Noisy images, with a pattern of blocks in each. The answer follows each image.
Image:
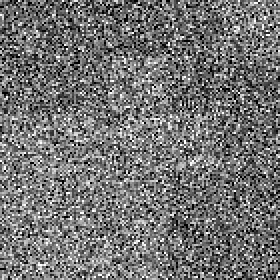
mirrored about the diagonal from the bottom left
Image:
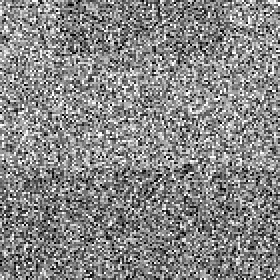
left and right mirror each other
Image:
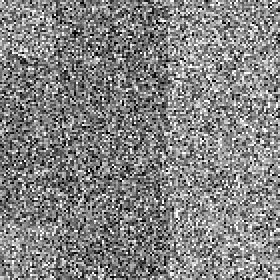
top and bottom mirror each other
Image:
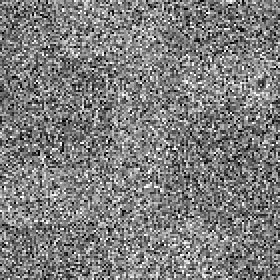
the same after a half turn
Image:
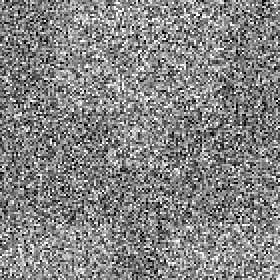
left and right mirror each other
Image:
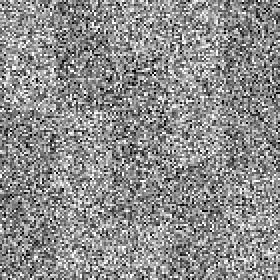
the same after a half turn
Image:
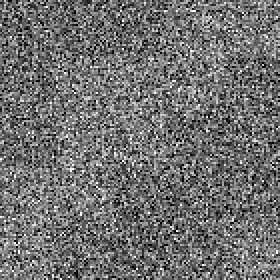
mirrored about the diagonal from the top left
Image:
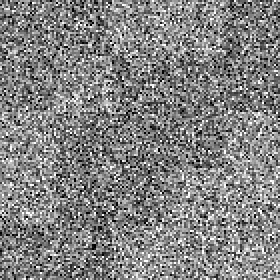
mirrored about the diagonal from the top left
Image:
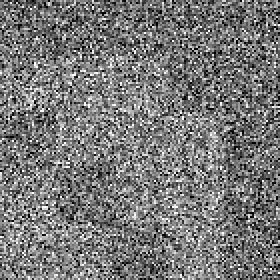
mirrored about the diagonal from the bottom left
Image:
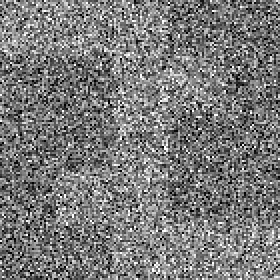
the same after a half turn
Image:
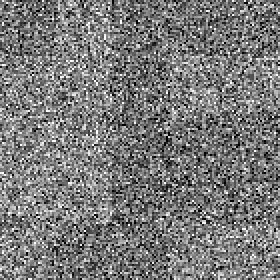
no symmetry
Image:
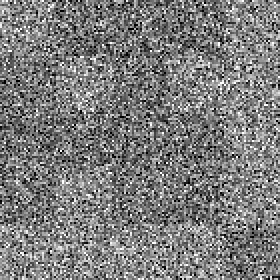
mirrored about the diagonal from the top left
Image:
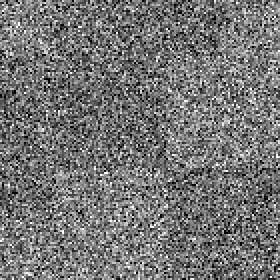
mirrored about the diagonal from the top left
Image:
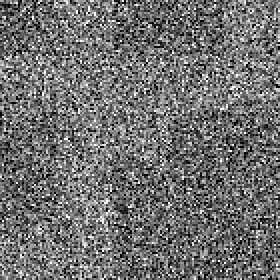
mirrored about the diagonal from the top left
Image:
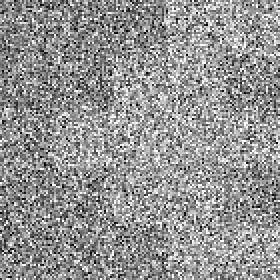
top and bottom mirror each other
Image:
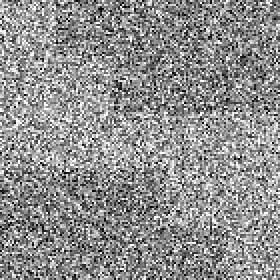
the same after a half turn
